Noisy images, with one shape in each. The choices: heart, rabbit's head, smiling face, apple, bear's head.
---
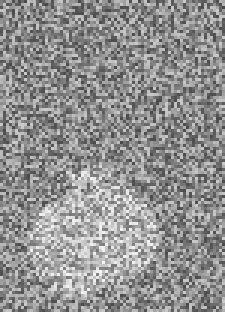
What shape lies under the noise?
apple
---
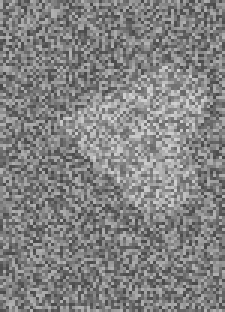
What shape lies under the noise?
heart
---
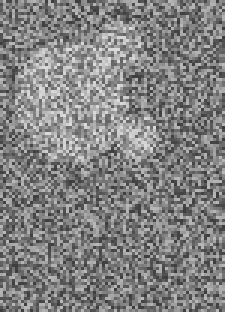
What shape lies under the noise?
bear's head
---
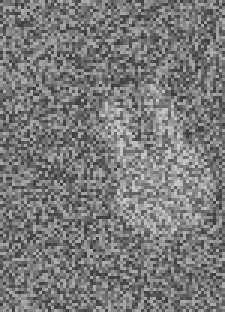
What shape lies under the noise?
rabbit's head
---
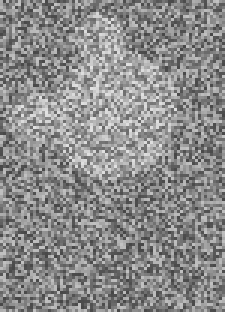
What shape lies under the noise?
bear's head
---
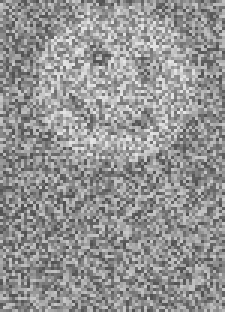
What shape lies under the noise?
smiling face
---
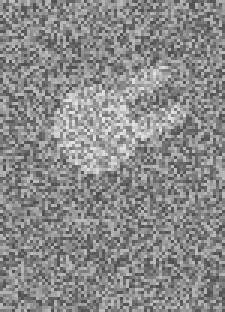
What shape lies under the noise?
rabbit's head
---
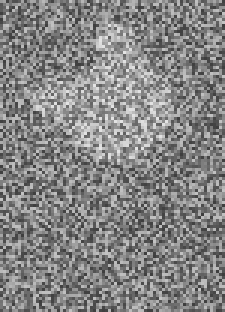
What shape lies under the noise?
bear's head
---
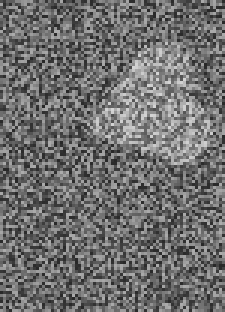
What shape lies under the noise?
heart
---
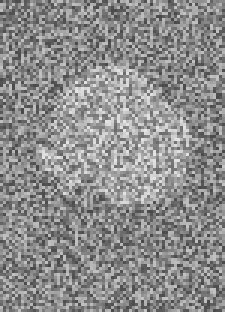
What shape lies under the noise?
apple
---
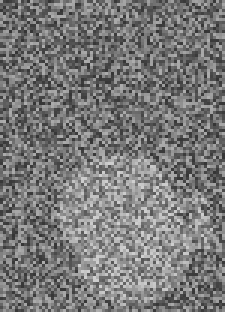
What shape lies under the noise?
apple
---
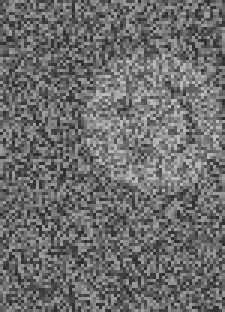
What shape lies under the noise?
smiling face
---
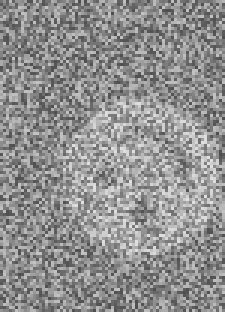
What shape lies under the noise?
smiling face
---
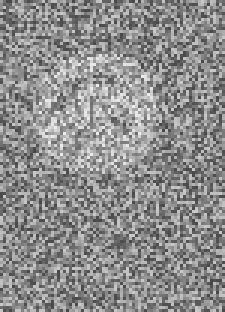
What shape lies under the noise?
smiling face
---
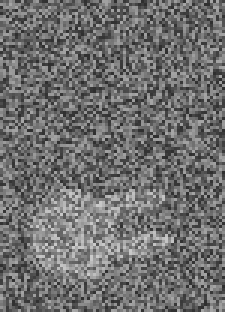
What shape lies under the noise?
rabbit's head
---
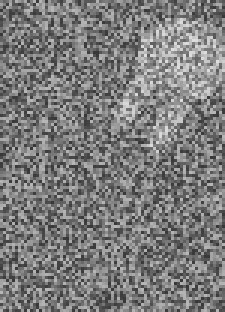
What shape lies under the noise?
rabbit's head
